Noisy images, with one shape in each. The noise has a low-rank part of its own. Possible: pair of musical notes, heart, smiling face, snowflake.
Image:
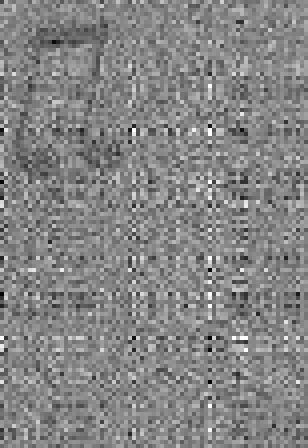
pair of musical notes
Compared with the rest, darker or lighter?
darker
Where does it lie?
top left
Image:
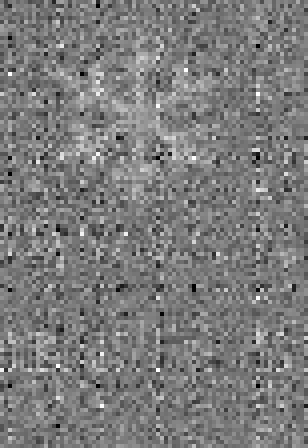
snowflake
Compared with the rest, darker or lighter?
lighter
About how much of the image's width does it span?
half
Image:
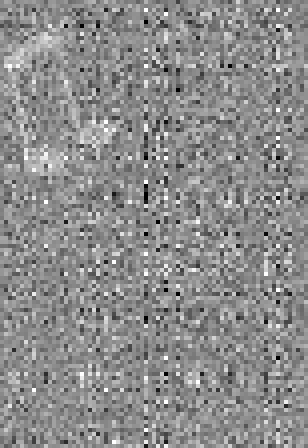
pair of musical notes
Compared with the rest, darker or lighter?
lighter
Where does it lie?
top left
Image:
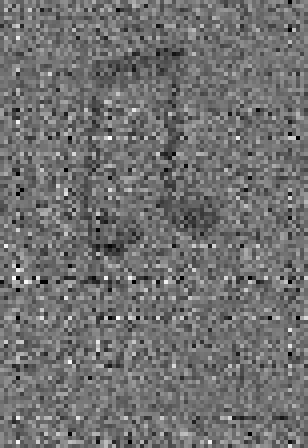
pair of musical notes
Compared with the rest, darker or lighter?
darker
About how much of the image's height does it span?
half
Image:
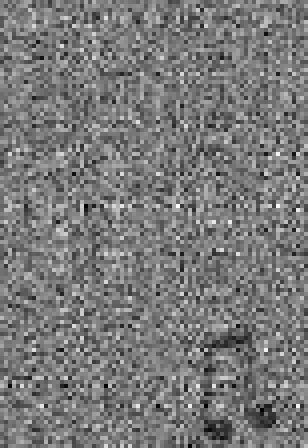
pair of musical notes
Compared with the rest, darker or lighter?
darker
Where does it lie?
bottom right
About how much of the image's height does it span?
a quarter
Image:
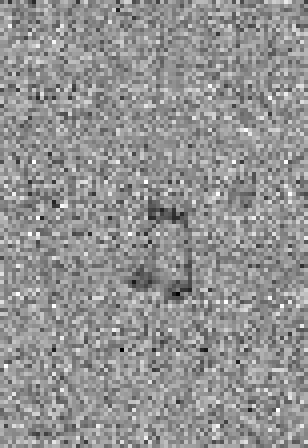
pair of musical notes
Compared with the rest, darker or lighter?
darker
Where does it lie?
centre
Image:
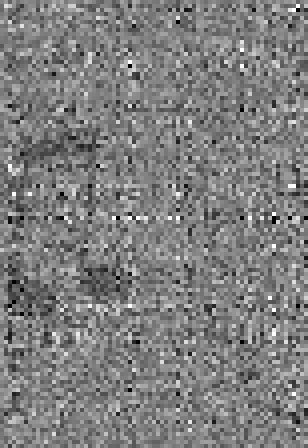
pair of musical notes
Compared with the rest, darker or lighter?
darker
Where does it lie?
middle left
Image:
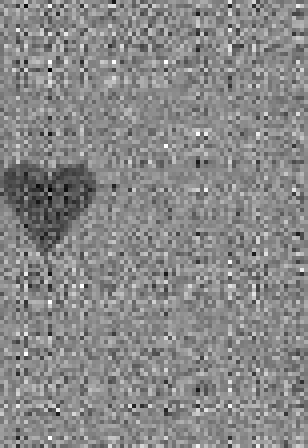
heart
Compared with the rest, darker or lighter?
darker
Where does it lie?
middle left
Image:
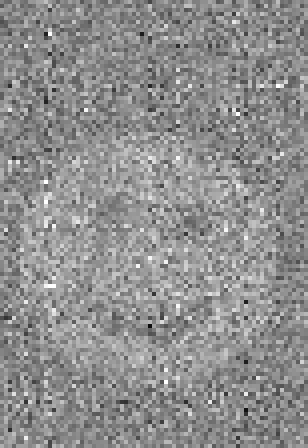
smiling face
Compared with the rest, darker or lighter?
lighter
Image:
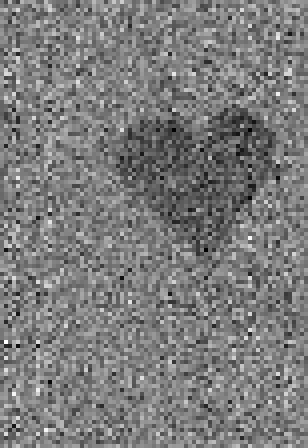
heart
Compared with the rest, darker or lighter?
darker
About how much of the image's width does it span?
half
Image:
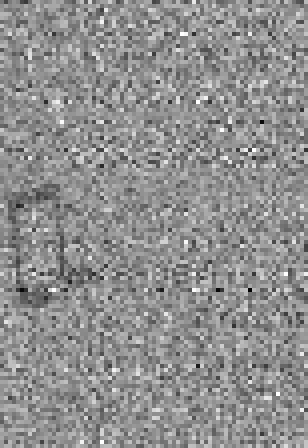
pair of musical notes
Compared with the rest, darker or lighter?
darker
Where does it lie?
middle left
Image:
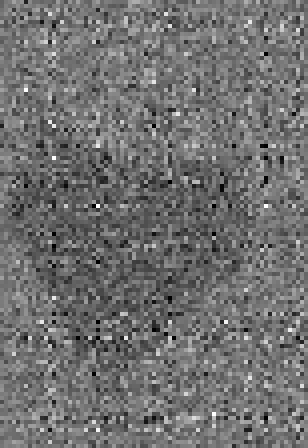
heart
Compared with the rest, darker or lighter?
darker
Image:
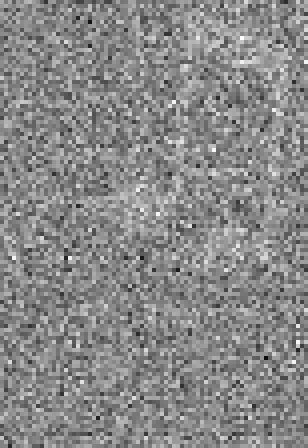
pair of musical notes
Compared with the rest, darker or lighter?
lighter
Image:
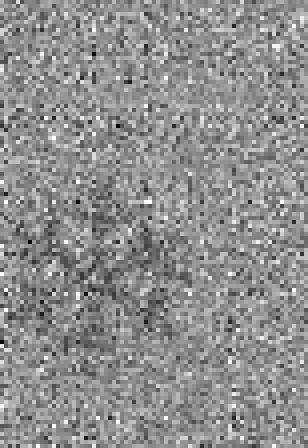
snowflake
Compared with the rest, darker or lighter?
darker
